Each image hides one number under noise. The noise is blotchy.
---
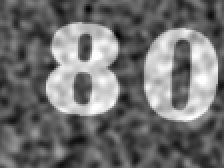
80
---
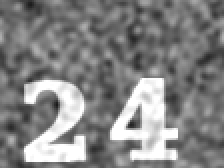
24
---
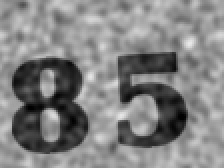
85
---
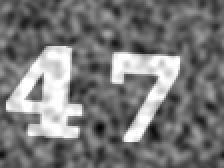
47
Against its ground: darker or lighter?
lighter
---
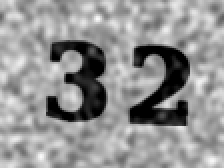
32
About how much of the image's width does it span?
two thirds
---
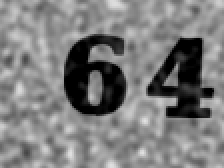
64
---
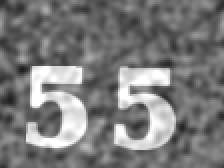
55
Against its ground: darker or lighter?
lighter
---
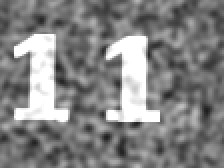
11
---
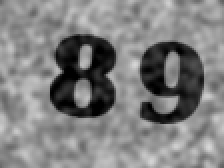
89
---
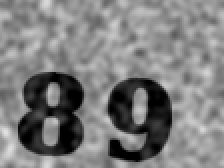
89
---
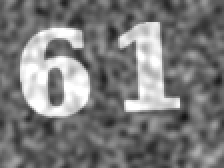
61
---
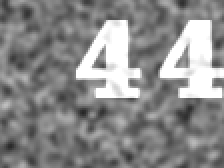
44
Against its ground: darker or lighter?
lighter
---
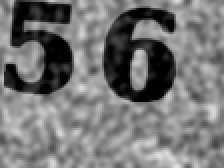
56
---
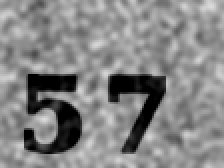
57
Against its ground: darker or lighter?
darker
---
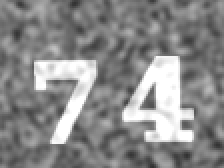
74
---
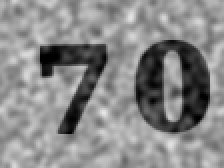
70
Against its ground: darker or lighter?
darker
